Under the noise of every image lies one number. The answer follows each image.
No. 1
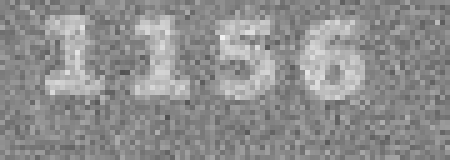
1156
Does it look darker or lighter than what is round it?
lighter
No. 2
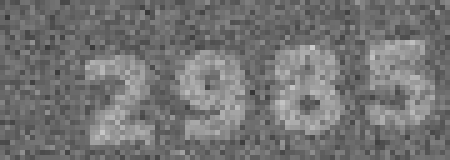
2985
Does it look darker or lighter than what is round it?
lighter
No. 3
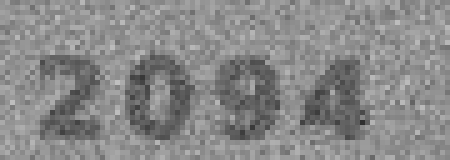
2094
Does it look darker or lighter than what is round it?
darker
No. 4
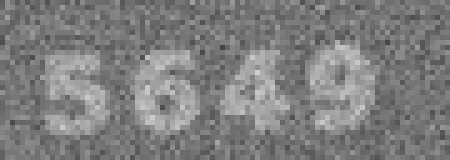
5649
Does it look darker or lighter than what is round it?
lighter
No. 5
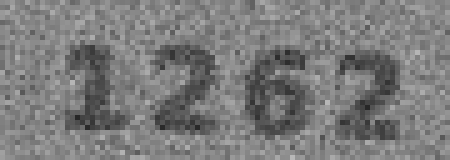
1262
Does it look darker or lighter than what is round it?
darker
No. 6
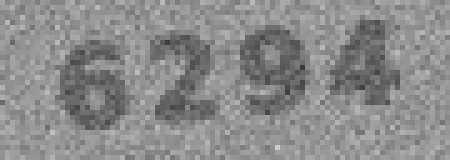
6294
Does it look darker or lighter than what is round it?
darker
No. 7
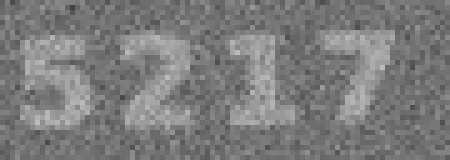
5217
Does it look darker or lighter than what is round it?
lighter
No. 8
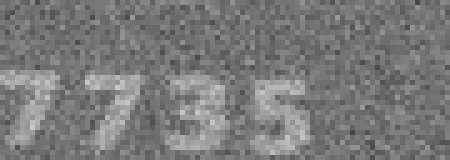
7735
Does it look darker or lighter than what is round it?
lighter
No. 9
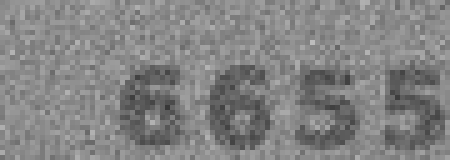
6655
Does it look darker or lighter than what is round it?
darker
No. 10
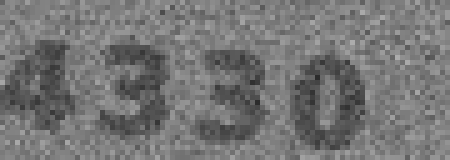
4330
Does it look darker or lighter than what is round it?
darker
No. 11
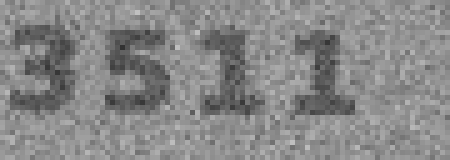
3511
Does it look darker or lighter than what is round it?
darker
